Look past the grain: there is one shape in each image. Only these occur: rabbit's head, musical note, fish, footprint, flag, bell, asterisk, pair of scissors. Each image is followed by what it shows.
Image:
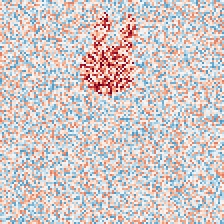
rabbit's head
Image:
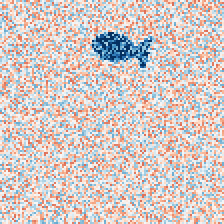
fish
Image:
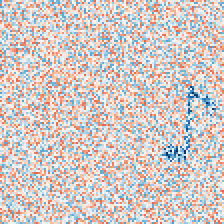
musical note
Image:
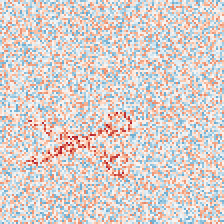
pair of scissors
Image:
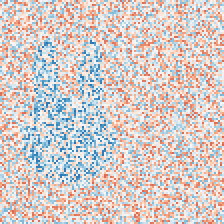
rabbit's head
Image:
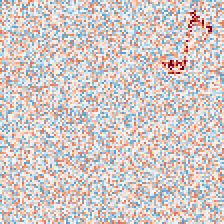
musical note
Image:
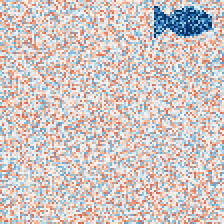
fish
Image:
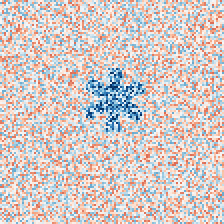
asterisk
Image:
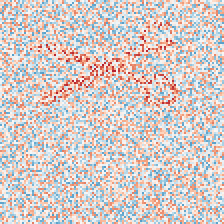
pair of scissors
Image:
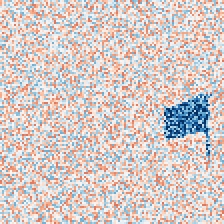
flag
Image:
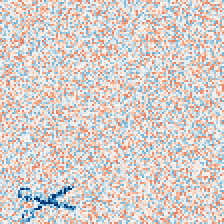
pair of scissors
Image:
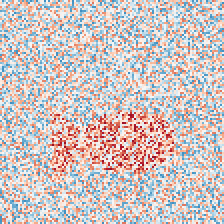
fish
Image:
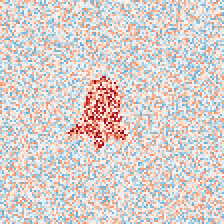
bell
